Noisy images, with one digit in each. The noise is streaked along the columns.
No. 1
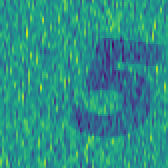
5
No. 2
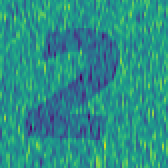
2
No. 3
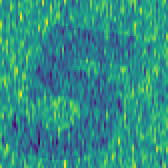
5
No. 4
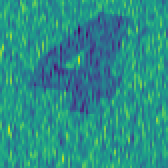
4
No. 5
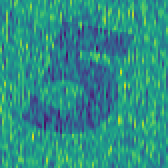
5
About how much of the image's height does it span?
two thirds
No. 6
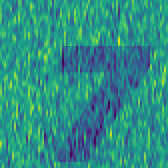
7
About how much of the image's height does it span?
two thirds
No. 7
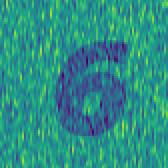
6
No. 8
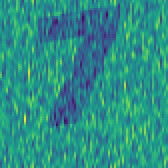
7
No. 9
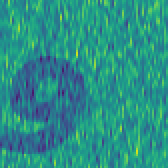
9
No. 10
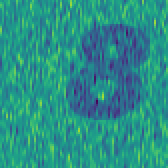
8
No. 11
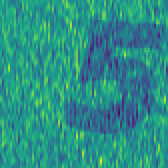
5
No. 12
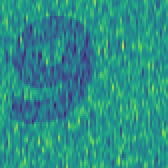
9
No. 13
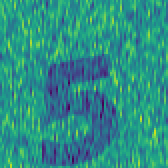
5
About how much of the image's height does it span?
two thirds
